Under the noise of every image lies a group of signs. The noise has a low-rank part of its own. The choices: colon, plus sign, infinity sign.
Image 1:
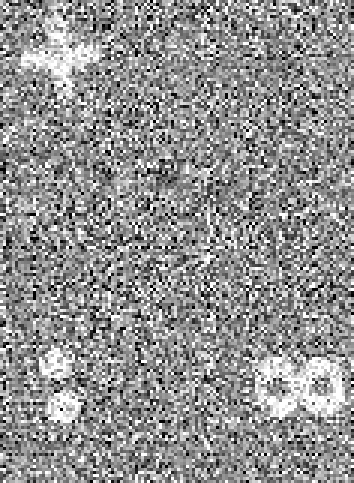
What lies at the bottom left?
colon
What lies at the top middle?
nothing
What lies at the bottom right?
infinity sign
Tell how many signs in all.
3
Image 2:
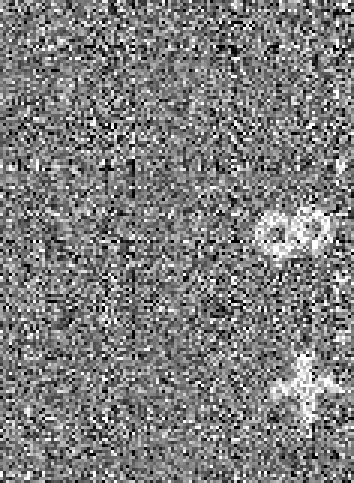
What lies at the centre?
nothing
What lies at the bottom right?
plus sign
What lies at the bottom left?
nothing
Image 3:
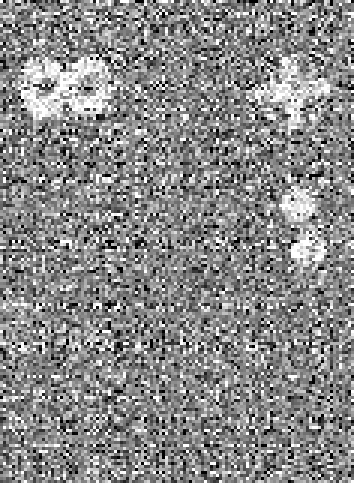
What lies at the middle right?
colon
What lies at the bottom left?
nothing
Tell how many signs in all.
3
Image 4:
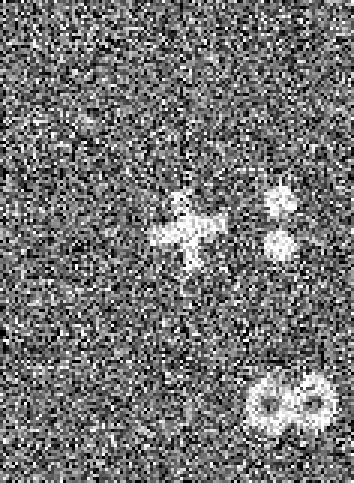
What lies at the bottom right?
infinity sign
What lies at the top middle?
nothing
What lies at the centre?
plus sign
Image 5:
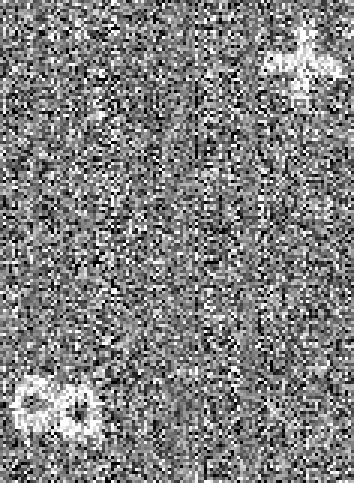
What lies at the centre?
nothing
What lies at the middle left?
nothing
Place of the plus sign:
top right
